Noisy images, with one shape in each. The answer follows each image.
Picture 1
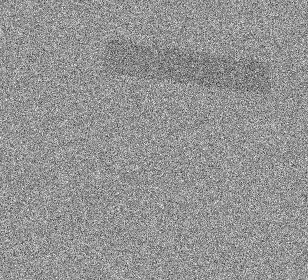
bar
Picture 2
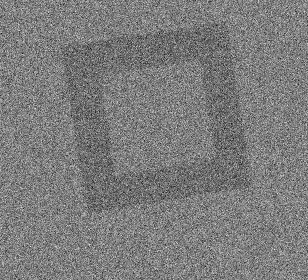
square frame
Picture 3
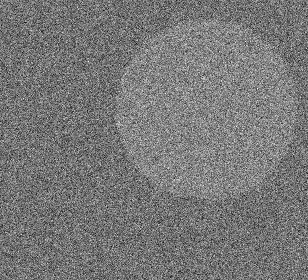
disc
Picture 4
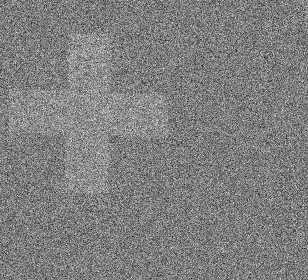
cross
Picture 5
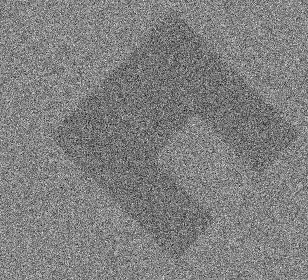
square with a notch
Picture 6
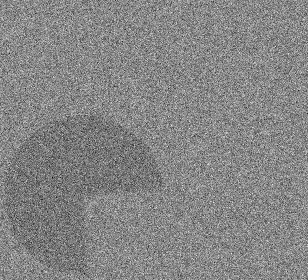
disc with a wedge cut out
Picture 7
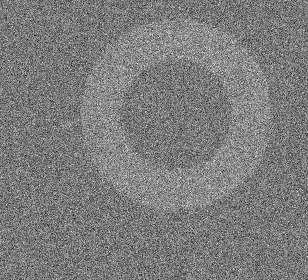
ring
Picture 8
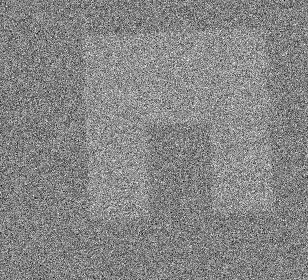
square with a notch
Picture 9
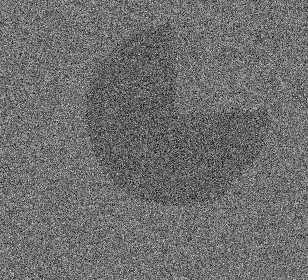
disc with a wedge cut out
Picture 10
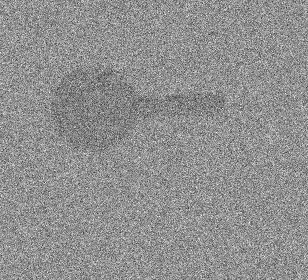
lollipop
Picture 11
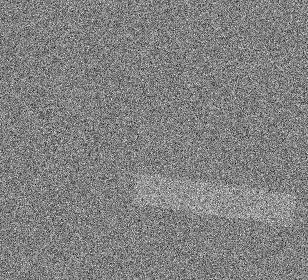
bar
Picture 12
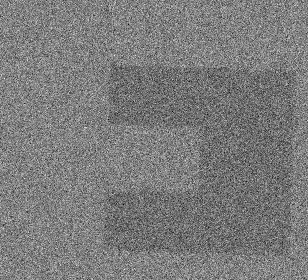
square with a notch
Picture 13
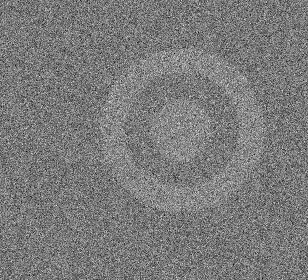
bullseye
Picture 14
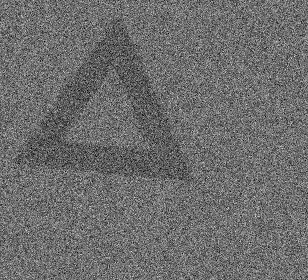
triangle frame
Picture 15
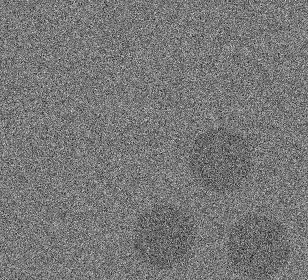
three dots
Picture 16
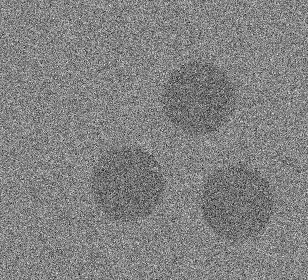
three dots
